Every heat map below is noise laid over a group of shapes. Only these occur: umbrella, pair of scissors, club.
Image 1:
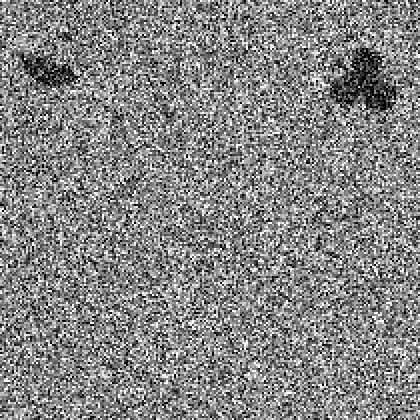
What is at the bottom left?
nothing
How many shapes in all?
2
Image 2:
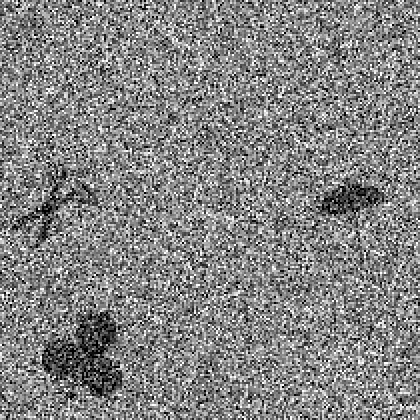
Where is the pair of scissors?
middle left
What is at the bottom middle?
nothing
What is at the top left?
nothing
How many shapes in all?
3
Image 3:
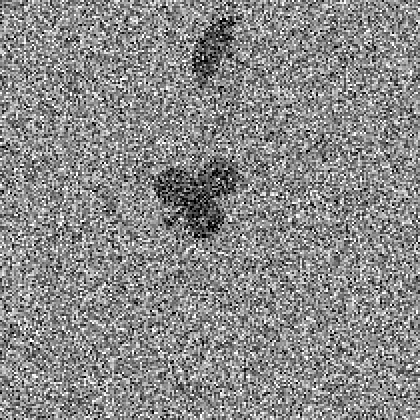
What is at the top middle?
umbrella
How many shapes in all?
2
